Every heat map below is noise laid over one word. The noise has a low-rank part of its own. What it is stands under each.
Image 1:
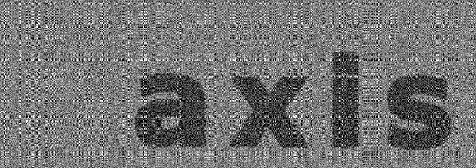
axis
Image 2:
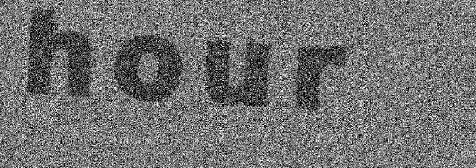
hour
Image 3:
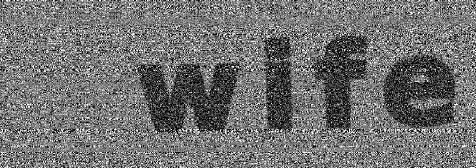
wife
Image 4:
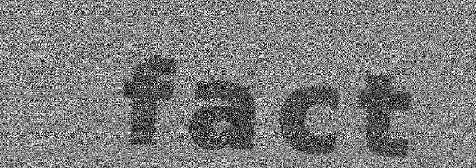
fact
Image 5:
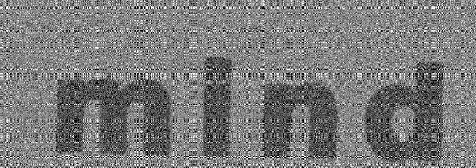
mind
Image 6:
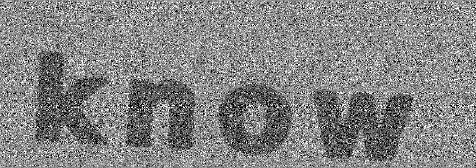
know
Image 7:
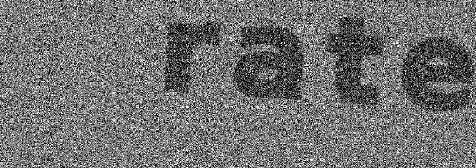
rate
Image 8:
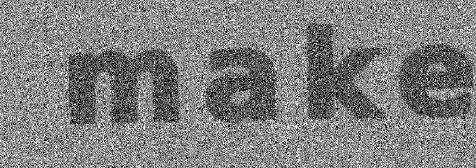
make
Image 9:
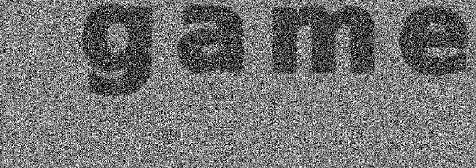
game
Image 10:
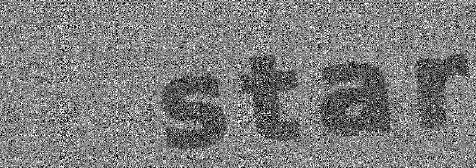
star
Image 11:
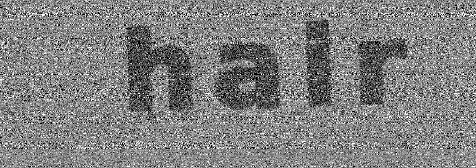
hair
